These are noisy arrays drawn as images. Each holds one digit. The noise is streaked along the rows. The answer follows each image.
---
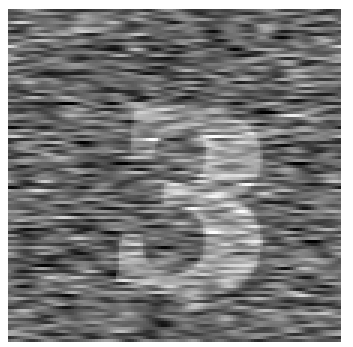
3
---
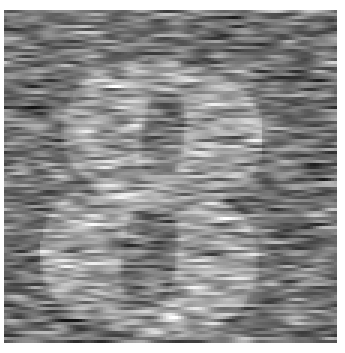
8
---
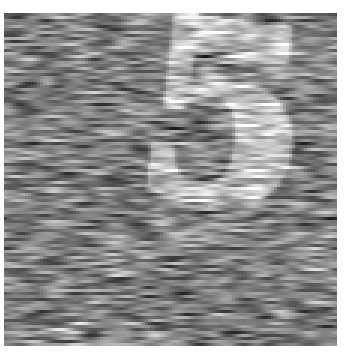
5
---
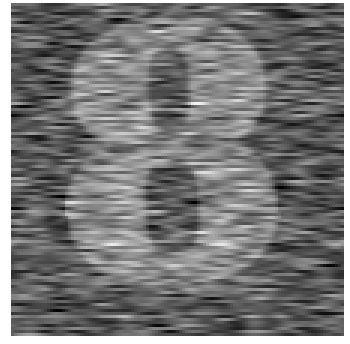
8
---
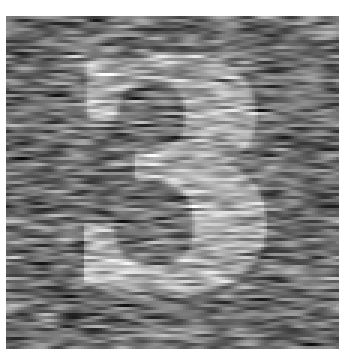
3
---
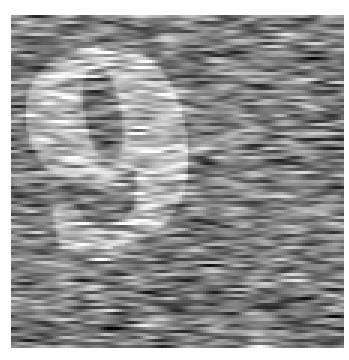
9
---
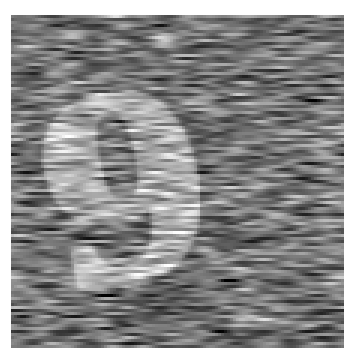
9
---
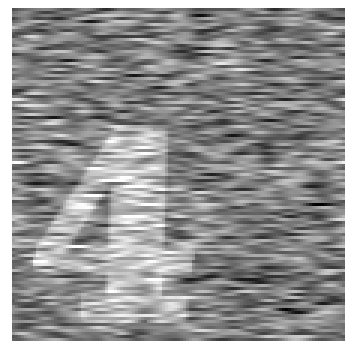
4
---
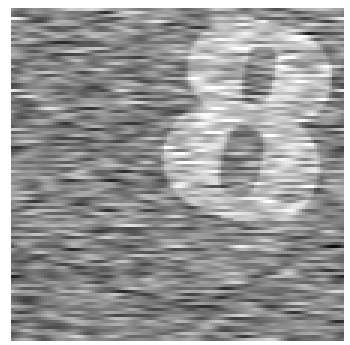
8
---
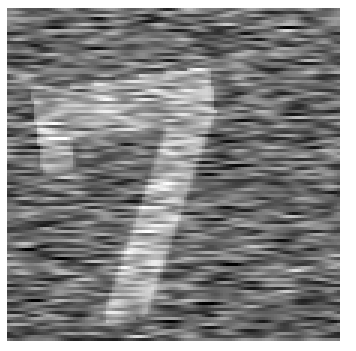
7
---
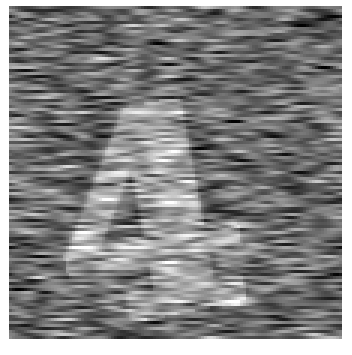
4
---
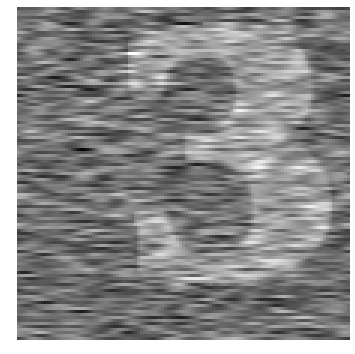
3
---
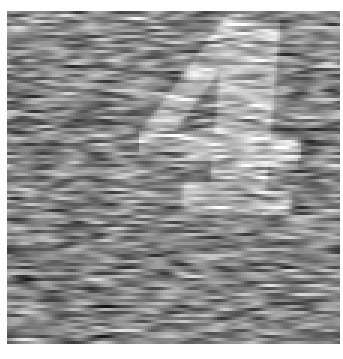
4
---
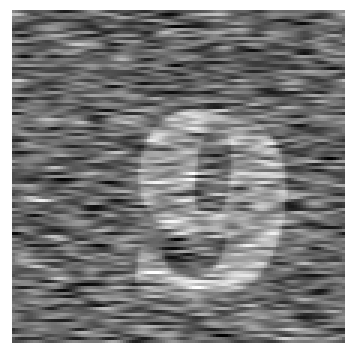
9
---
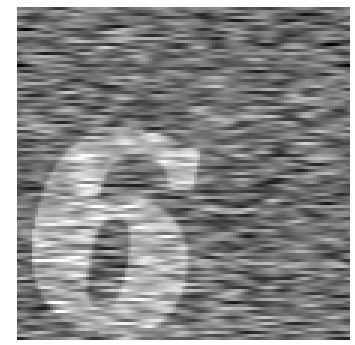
6
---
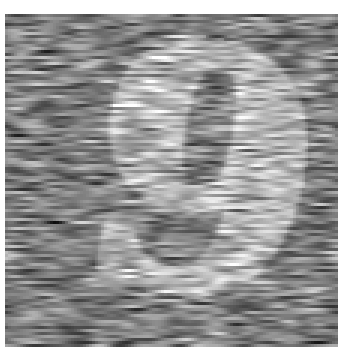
9
